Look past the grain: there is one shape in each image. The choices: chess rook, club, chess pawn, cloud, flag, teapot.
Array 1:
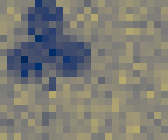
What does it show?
dark club
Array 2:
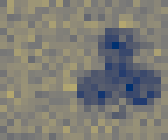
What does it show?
dark club
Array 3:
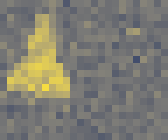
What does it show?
light chess pawn
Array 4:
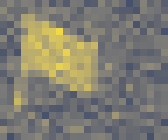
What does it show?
light flag
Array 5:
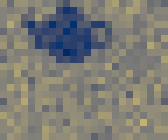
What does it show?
dark teapot
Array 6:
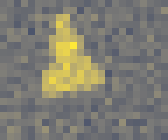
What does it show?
light chess pawn
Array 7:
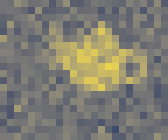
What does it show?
light teapot
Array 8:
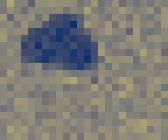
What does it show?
dark cloud
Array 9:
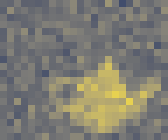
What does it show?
light teapot
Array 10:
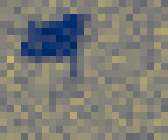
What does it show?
dark flag
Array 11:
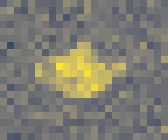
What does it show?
light teapot
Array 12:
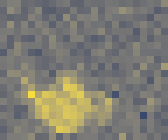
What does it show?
light teapot
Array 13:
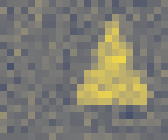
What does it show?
light chess pawn
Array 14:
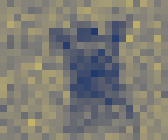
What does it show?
dark chess rook
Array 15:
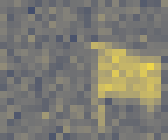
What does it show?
light flag
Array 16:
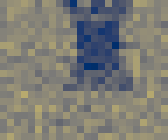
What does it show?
dark chess rook
